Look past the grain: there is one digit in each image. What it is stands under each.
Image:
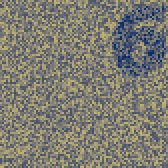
dark 6, top right
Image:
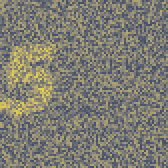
light 5, middle left
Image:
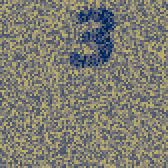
dark 3, top middle
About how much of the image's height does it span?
a third
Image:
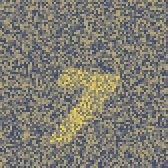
light 7
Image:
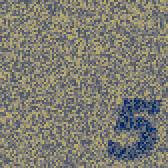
dark 5, bottom right
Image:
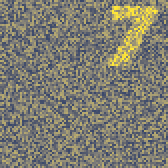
light 7, top right
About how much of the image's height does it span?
a third
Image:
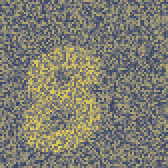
light 8
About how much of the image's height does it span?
two thirds
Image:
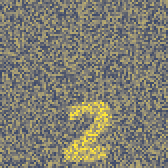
light 2, bottom middle
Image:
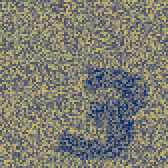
dark 3
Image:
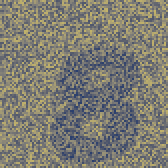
dark 8
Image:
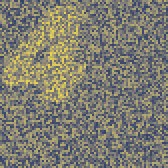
light 4
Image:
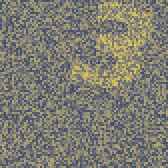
light 3
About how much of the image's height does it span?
half
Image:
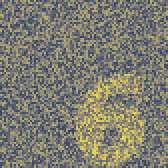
light 6
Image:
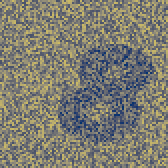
dark 8
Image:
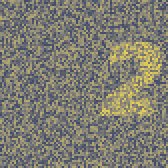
light 2, middle right
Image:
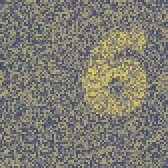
light 6
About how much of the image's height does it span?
half
